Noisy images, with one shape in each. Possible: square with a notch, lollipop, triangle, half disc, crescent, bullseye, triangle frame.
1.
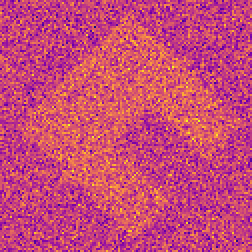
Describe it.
light square with a notch
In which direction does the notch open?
down and right
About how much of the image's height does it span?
nearly all
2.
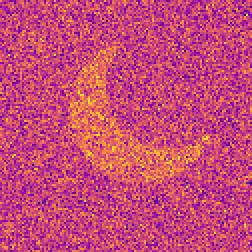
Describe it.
light crescent
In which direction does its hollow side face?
up and right
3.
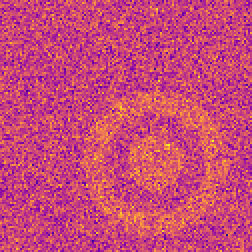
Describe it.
light bullseye
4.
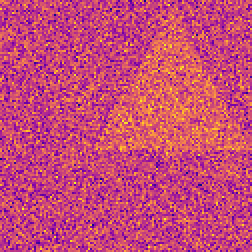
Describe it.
light triangle
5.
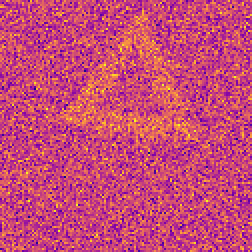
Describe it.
light triangle frame
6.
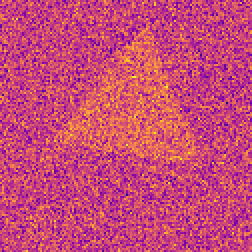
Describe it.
light triangle
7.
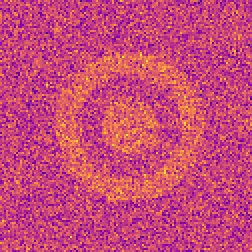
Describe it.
light bullseye
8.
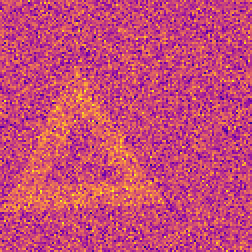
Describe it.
light triangle frame
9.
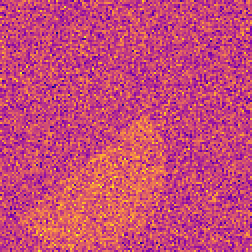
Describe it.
light half disc
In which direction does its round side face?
down and right
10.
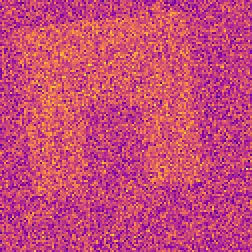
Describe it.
light square with a notch
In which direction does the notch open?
down
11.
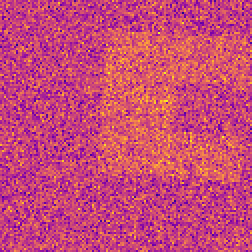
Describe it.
light square with a notch
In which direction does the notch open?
right
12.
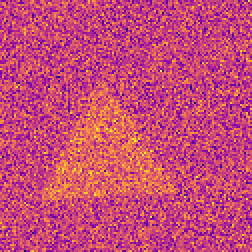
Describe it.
light triangle
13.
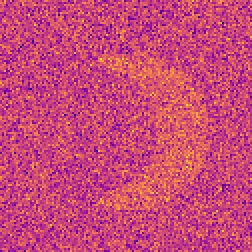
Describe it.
light crescent
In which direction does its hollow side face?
left
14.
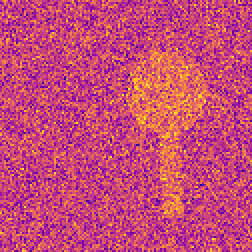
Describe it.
light lollipop
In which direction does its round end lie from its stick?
up
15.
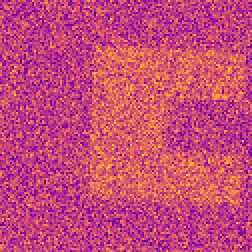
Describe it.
light square with a notch
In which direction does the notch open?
right
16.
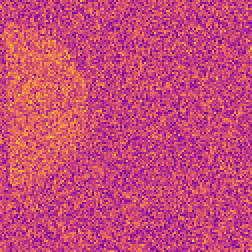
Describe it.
light half disc
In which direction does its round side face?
right
